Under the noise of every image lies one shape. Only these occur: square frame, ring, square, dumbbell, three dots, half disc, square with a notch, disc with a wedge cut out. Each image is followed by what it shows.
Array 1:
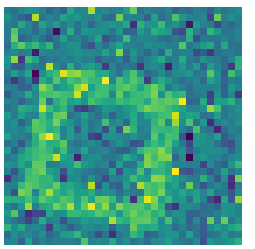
light square frame
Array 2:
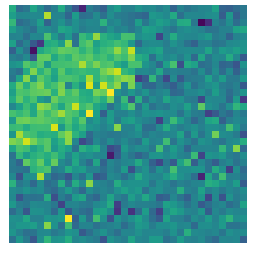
light half disc
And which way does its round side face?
up and left
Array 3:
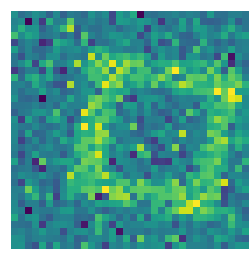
light square frame
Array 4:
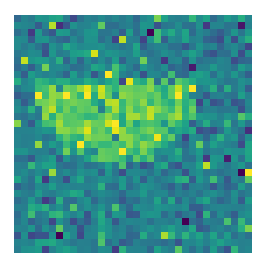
light half disc
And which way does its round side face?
down
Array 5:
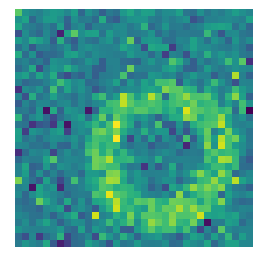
light ring
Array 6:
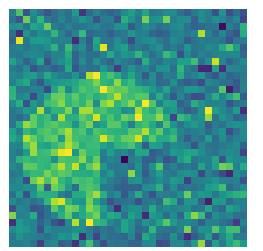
light disc with a wedge cut out
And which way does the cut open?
down and right
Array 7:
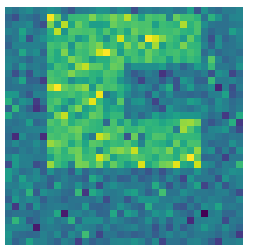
light square with a notch
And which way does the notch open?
right
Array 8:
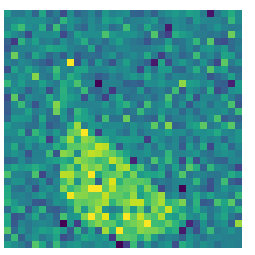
light half disc
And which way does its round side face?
down and left
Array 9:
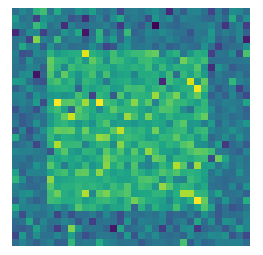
light square
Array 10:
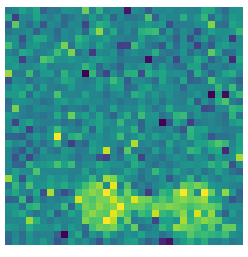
light dumbbell
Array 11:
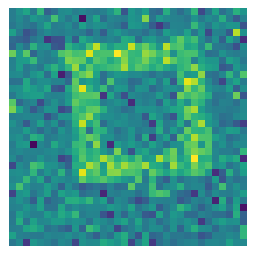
light square frame
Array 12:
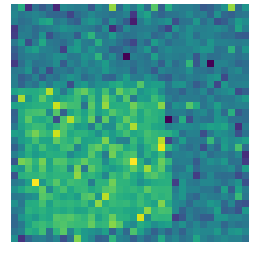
light square
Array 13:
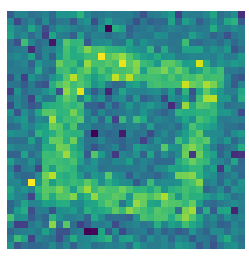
light square frame
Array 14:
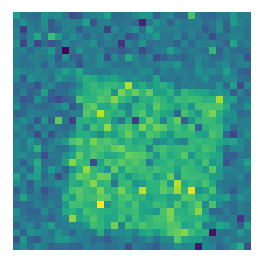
light square
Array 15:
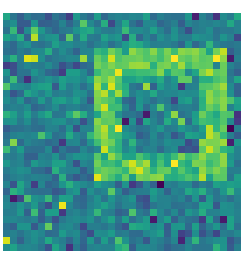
light square frame
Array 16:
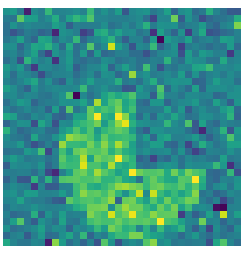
light disc with a wedge cut out
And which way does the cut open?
up and right
